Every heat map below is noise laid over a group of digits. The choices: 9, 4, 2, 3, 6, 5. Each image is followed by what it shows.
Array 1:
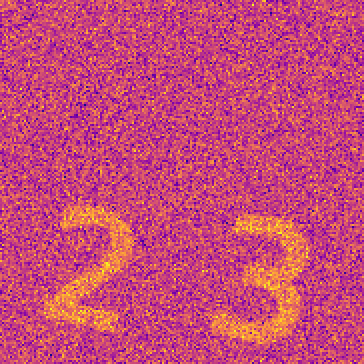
bottom left: light 2; bottom right: light 3
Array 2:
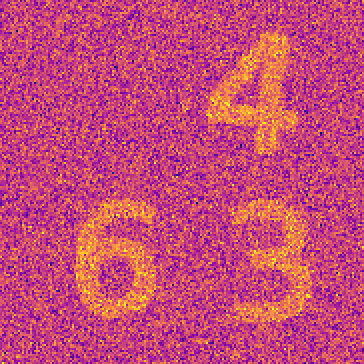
top right: light 4; bottom left: light 6; bottom right: light 3
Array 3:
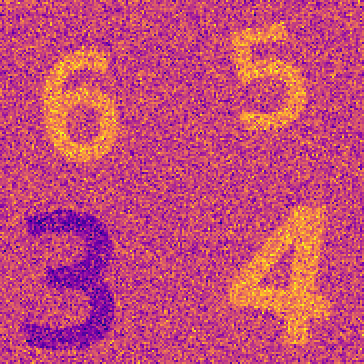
top left: light 6; top right: light 5; bottom left: dark 3; bottom right: light 4
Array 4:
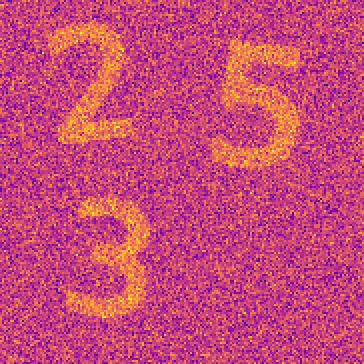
top left: light 2; top right: light 5; bottom left: light 3
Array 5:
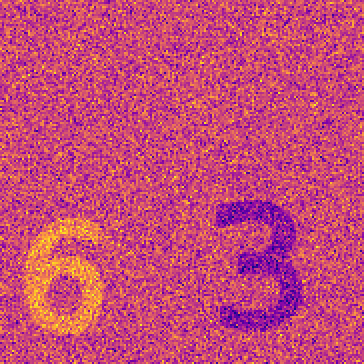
bottom left: light 6; bottom right: dark 3
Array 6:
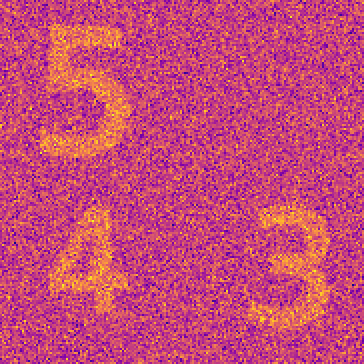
top left: light 5; bottom left: light 4; bottom right: light 3
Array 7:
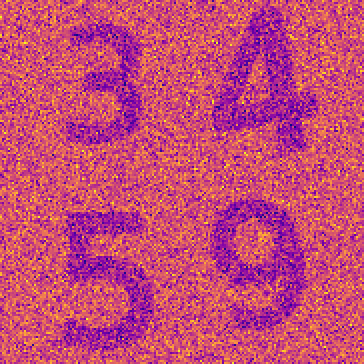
top left: dark 3; top right: dark 4; bottom left: dark 5; bottom right: dark 9
